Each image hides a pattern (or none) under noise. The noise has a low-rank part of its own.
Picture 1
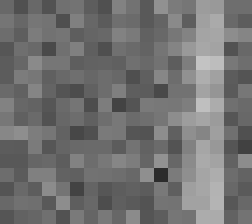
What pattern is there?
one vertical stripe
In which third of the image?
right
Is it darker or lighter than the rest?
lighter
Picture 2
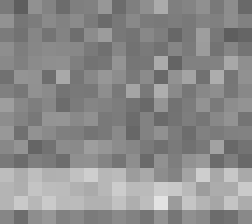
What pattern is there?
one horizontal stripe
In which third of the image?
bottom
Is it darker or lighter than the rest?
lighter
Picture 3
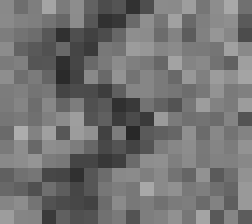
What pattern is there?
a wavy band
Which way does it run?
top to bottom
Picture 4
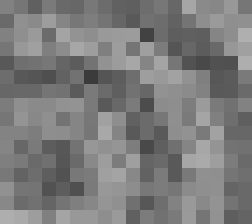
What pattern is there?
rings round one point
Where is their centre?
bottom left
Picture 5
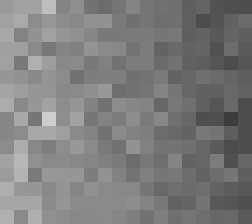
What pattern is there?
a smooth slope
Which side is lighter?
left
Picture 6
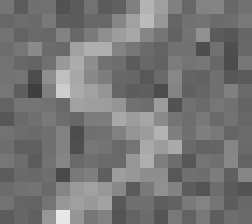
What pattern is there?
a wavy band
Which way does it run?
top to bottom
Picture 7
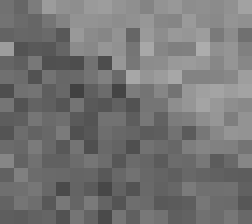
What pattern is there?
a sharp edge
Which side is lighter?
top right
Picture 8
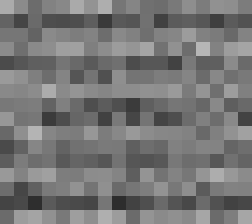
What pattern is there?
horizontal stripes
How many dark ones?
5
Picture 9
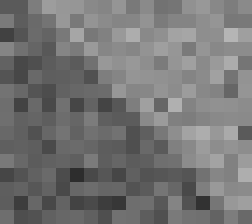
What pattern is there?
a sharp edge
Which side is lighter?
top right
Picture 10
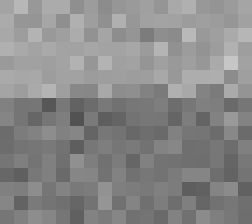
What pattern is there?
a sharp edge
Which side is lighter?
top
